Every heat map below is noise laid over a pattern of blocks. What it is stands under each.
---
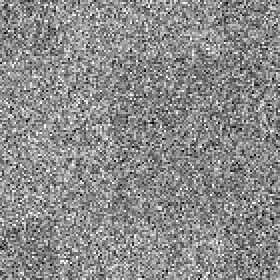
top and bottom mirror each other
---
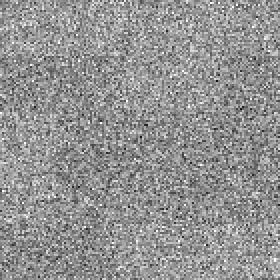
no symmetry
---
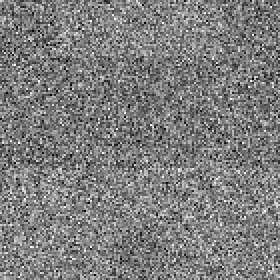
left and right mirror each other
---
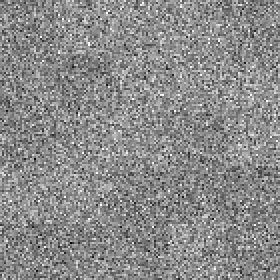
no symmetry
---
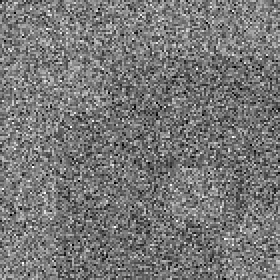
mirrored about the diagonal from the top left
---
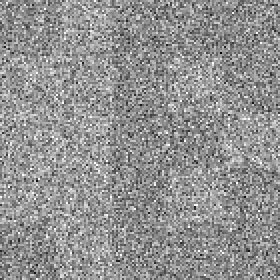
top and bottom mirror each other
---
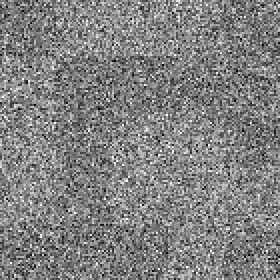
mirrored about the diagonal from the top left
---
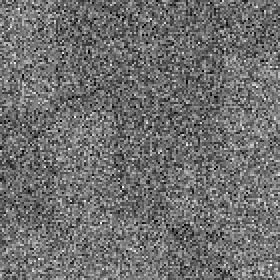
no symmetry
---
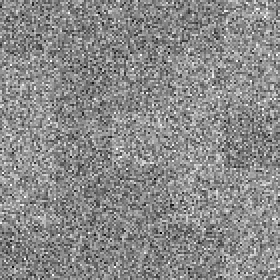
top and bottom mirror each other
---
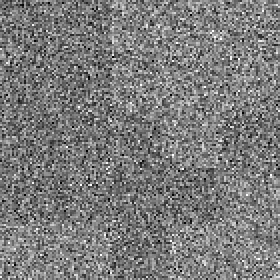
no symmetry
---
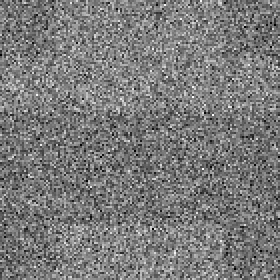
left and right mirror each other
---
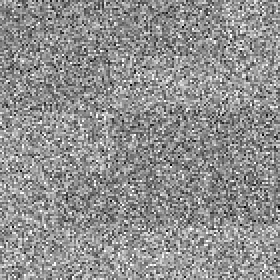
no symmetry
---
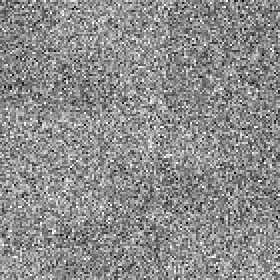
no symmetry
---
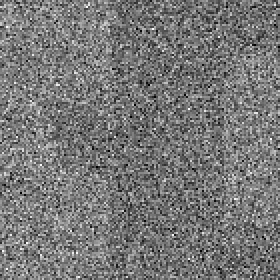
top and bottom mirror each other
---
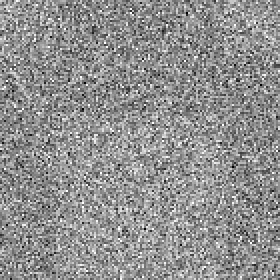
left and right mirror each other
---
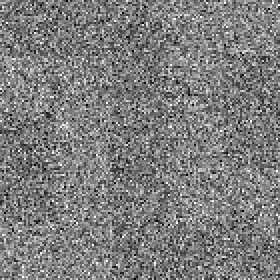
the same after a half turn
